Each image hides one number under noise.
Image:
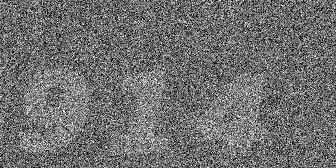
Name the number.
914
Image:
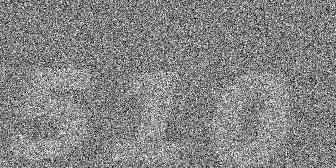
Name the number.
510
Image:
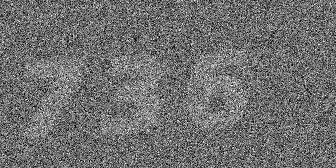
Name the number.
736
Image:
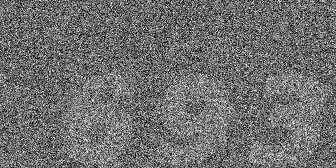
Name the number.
693
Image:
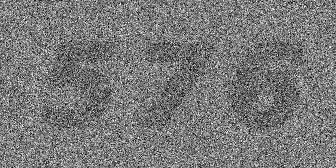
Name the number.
576
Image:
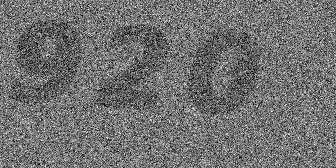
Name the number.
920
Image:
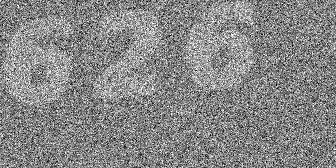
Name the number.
626
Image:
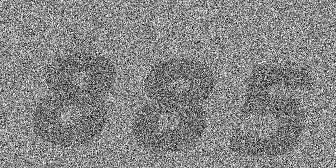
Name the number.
885
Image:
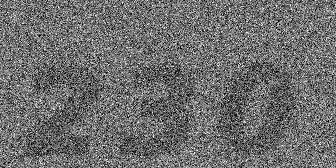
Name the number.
230
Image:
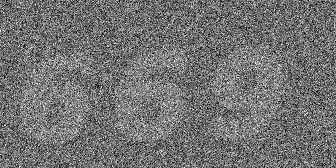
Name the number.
669
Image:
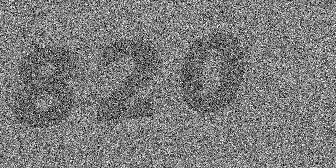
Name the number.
820
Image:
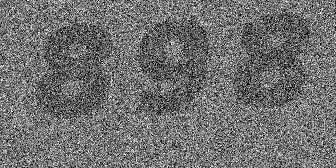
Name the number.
898
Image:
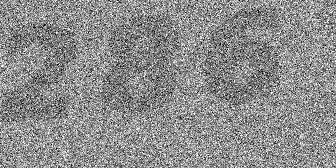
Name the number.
286
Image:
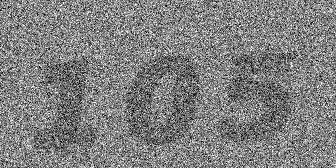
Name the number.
105
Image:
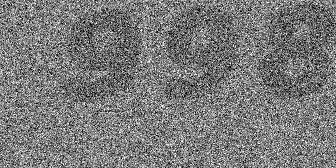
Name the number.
998
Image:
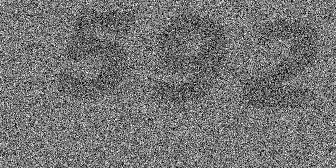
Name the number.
592
